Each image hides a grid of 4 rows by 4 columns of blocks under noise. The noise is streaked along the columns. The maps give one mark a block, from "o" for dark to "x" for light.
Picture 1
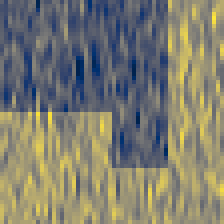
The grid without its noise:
o o o x
o o o x
x x o x
x x x x
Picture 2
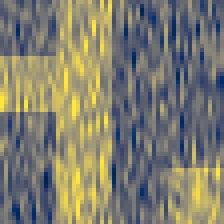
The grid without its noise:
o x o o
x x o o
o x o o
o x o x
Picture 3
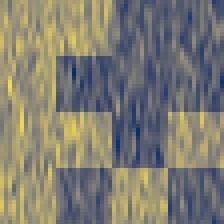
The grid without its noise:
x x o o
x o o o
x x o x
x o x o
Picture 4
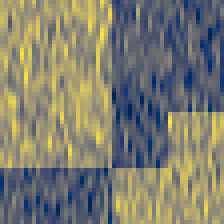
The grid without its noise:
x x o o
x x o o
x x o x
o o x x
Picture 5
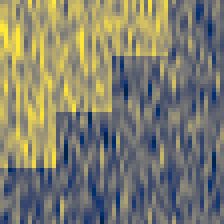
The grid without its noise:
x x x o
x x o o
x o o o
o o o o
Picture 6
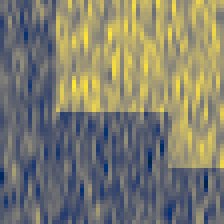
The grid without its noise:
o x x x
o x x x
o o o x
o o o o
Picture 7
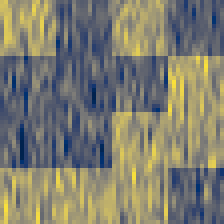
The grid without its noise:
x o x o
o o o x
o o x x
x x x o
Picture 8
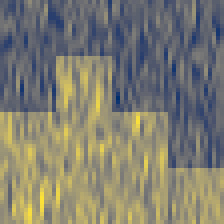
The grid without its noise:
o o o o
o x o o
x x x o
x x x x
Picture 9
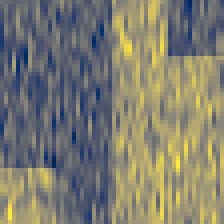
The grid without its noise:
o o x o
o o x x
o o x x
x o x x
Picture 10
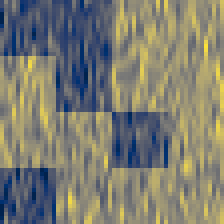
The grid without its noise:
o o x x
x o x x
x x o x
o x x x
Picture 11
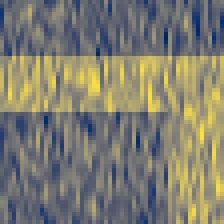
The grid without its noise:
o o o o
x x x x
o o o x
o o o x
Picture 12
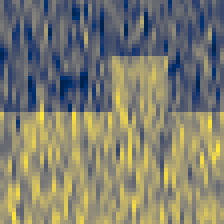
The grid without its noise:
o o o o
o o x o
x x x x
x x x x
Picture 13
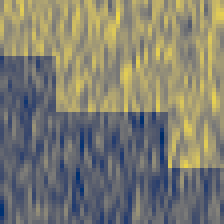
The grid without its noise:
x x x x
o x x x
o o o x
o o o o
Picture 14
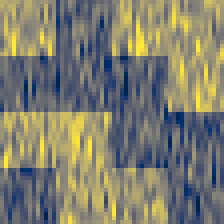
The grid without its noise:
x o x x
o o o x
x x o o
o x x o
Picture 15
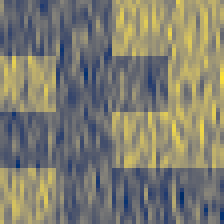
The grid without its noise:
o o x x
x o o x
o o x x
x o o o
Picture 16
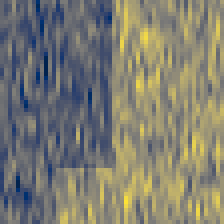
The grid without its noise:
o o x x
o o x x
o o x x
o x x x
